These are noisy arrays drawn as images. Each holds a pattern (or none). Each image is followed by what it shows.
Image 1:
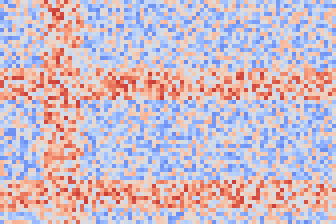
bands of rows crossing bands of columns
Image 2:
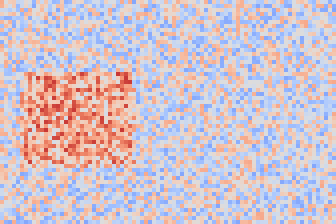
one block
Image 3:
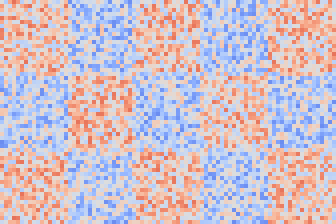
a checkerboard
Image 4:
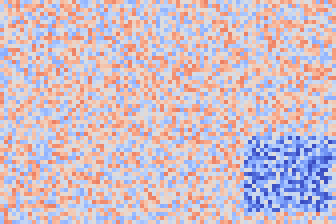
one block
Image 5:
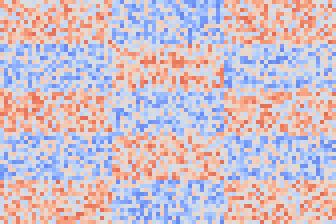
a checkerboard
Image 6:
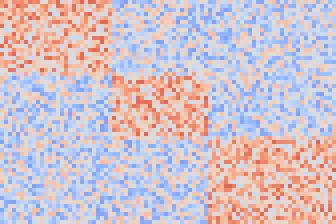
blocks along the diagonal
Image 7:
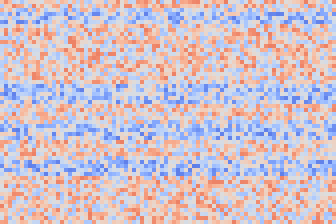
bands of rows
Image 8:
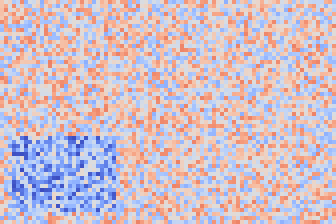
one block
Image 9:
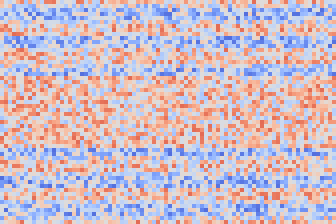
bands of rows
